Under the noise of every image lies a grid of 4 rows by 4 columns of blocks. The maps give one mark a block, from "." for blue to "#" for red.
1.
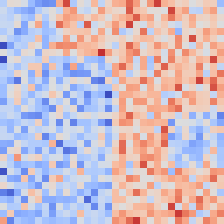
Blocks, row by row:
. # # #
. . # #
. . # .
. . # #
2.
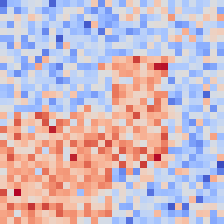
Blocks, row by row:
. . . .
. . # .
# # # .
# # . .
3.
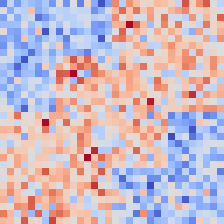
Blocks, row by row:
. . # #
. # # #
# # # .
# # . .
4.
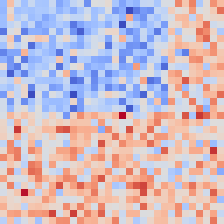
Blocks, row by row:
. . . #
. . . #
# # # #
# # # #
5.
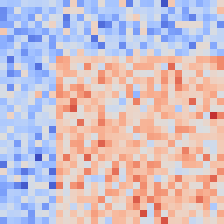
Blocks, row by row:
. . . .
. # # #
. # # #
. # # #
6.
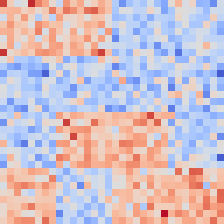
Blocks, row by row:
# # . .
. . . .
. # # .
# . # #
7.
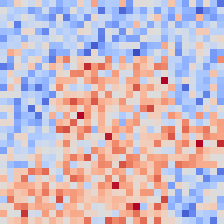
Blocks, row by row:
. . . .
. # # .
. # # #
# # # .
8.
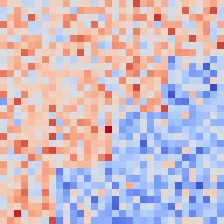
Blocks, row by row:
# # # #
# # # .
# # . .
# . . .
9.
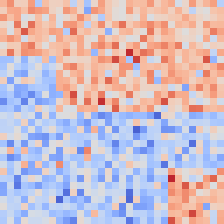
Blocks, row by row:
# # # #
. # # #
. . . .
. . . #
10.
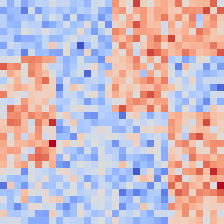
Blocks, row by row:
. . # #
# . # .
# . . #
. . . #
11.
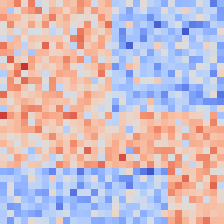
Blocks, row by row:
# # . .
# # . .
# # # #
. . . #
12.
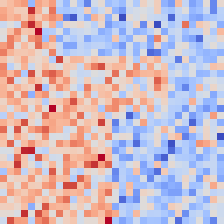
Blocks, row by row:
# . . .
# # # .
# # . .
# # . .
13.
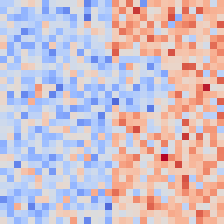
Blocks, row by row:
. . # #
. . . #
. . # #
. . # #
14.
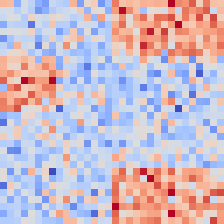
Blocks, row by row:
. . # #
# . . .
. . . .
. . # #
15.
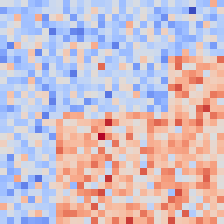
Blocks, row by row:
. . . .
. . . #
. # # #
. # # #
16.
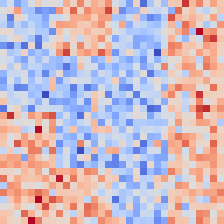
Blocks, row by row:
. # . #
. . . #
# . . #
# # . #
